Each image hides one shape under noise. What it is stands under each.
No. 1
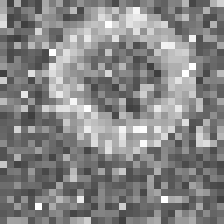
ring
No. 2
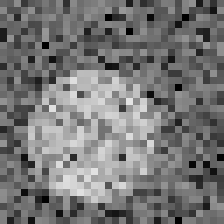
disc
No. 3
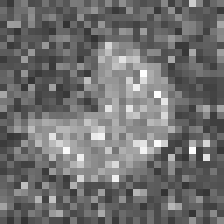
disc with a wedge cut out
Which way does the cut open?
up and left
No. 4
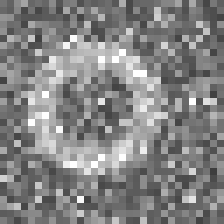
ring
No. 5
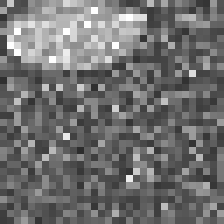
ellipse
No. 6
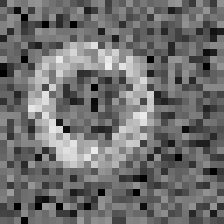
ring
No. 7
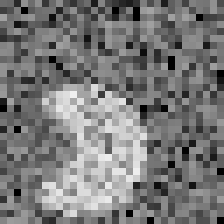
disc with a wedge cut out
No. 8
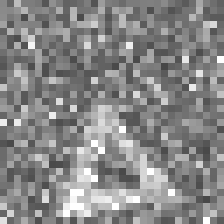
triangle frame
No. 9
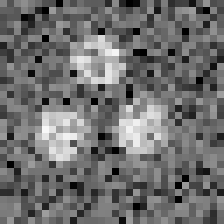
three dots
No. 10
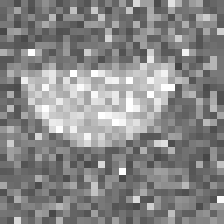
half disc
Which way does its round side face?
down
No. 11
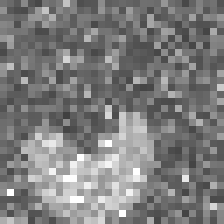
disc with a wedge cut out
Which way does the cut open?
up
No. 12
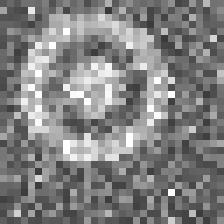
bullseye
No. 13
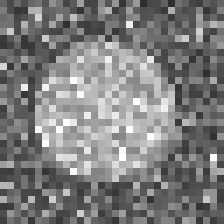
disc
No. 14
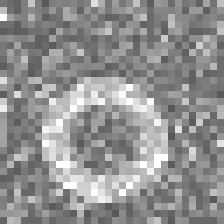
ring
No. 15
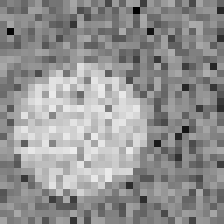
disc
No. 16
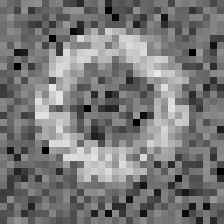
ring
